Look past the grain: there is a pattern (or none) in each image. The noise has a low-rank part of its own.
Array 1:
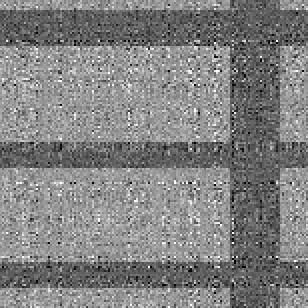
bands of rows crossing bands of columns
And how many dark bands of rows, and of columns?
3 and 1
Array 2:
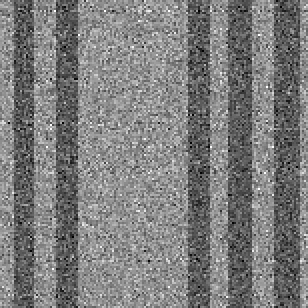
bands of columns
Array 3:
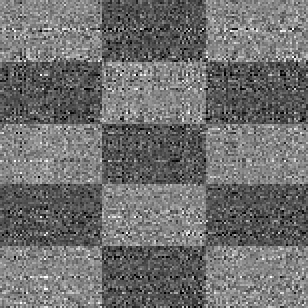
a checkerboard
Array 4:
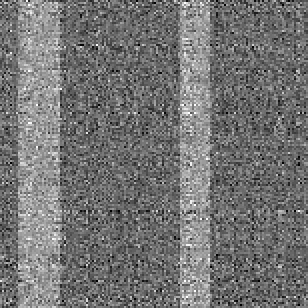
bands of columns
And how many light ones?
2
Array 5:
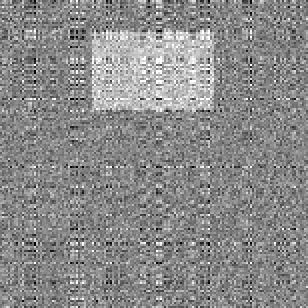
one block
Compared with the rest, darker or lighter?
lighter
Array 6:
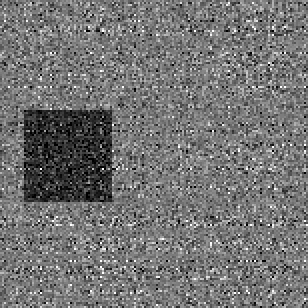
one block
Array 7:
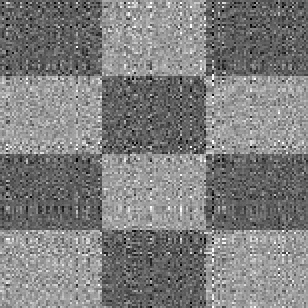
a checkerboard
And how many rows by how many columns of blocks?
4 by 3
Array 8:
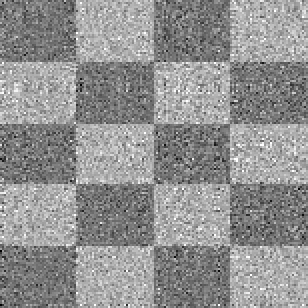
a checkerboard
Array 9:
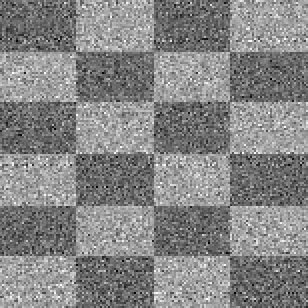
a checkerboard
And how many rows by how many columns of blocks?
6 by 4
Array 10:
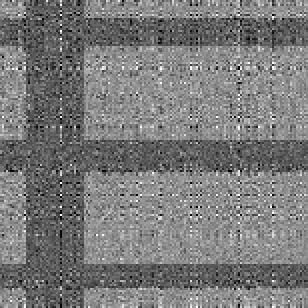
bands of rows crossing bands of columns
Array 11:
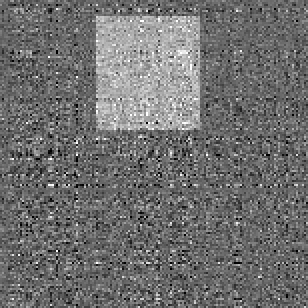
one block
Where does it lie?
top middle
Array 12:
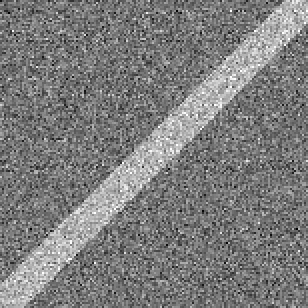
a diagonal band
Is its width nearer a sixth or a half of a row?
a sixth
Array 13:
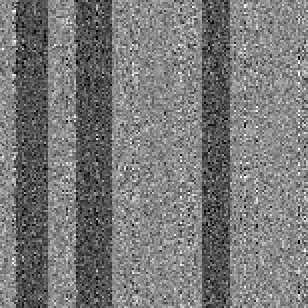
bands of columns
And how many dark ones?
3
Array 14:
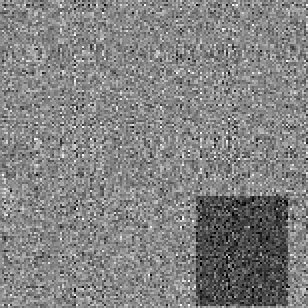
one block
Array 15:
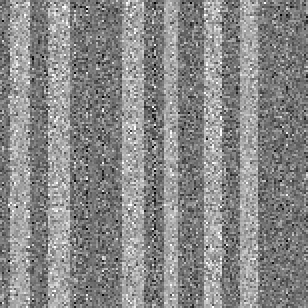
bands of columns
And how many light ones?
6
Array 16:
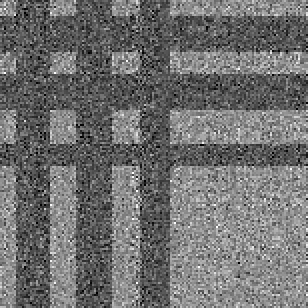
bands of rows crossing bands of columns
